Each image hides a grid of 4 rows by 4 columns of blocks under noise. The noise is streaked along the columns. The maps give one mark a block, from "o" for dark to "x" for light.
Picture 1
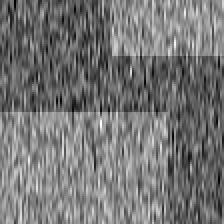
ooxx
oooo
xxxo
xxxo
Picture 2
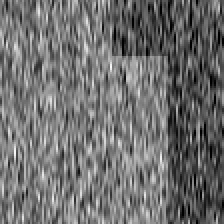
xxoo
xxxo
xxxo
xxxo
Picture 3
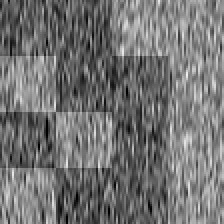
ooxx
xoox
oxox
xoox
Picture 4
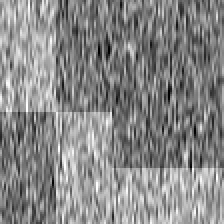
xooo
xooo
oxoo
oxxx
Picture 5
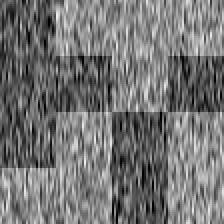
oxxx
ooxo
oxox
xxox
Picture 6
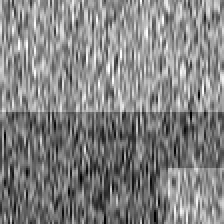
xxxx
xxxx
oooo
ooox
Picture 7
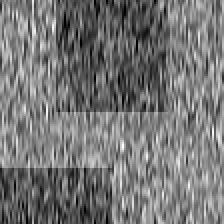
xoox
xoox
xxxx
ooxx
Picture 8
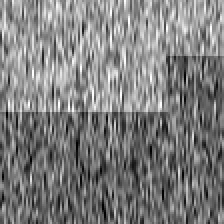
xxxx
xxxo
oooo
oooo
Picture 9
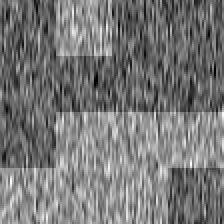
oxoo
oooo
oxxx
xxxo
